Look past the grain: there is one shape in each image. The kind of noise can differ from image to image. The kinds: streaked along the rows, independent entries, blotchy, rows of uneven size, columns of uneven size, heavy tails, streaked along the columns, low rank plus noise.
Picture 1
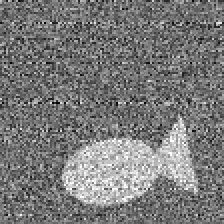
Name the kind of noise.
rows of uneven size
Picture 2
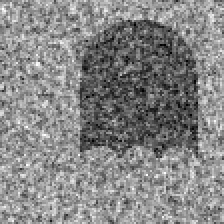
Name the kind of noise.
blotchy
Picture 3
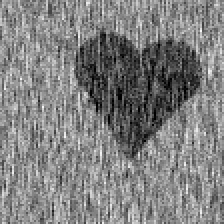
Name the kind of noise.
streaked along the columns
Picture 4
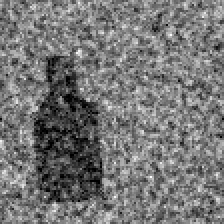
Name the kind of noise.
blotchy
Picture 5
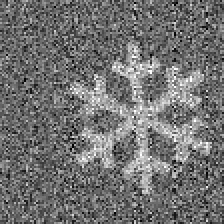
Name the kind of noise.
columns of uneven size
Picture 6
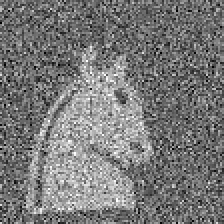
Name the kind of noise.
low rank plus noise
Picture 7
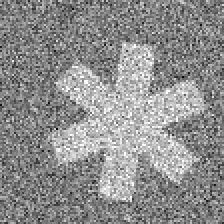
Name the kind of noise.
independent entries
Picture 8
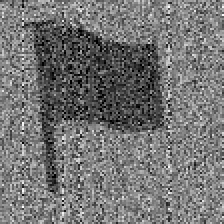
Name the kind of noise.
columns of uneven size
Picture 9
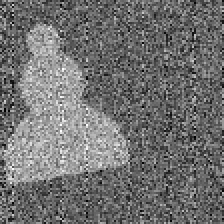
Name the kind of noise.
columns of uneven size
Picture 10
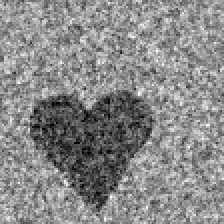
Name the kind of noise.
blotchy
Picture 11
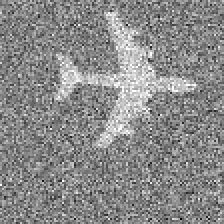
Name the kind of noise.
low rank plus noise
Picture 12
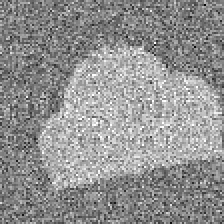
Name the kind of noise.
low rank plus noise
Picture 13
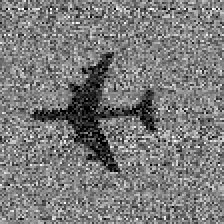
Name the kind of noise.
rows of uneven size
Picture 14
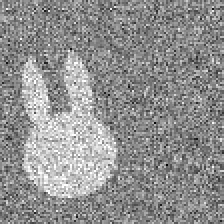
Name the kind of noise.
low rank plus noise
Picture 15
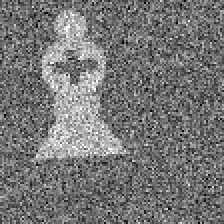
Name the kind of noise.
independent entries
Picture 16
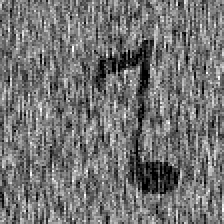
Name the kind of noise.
streaked along the columns
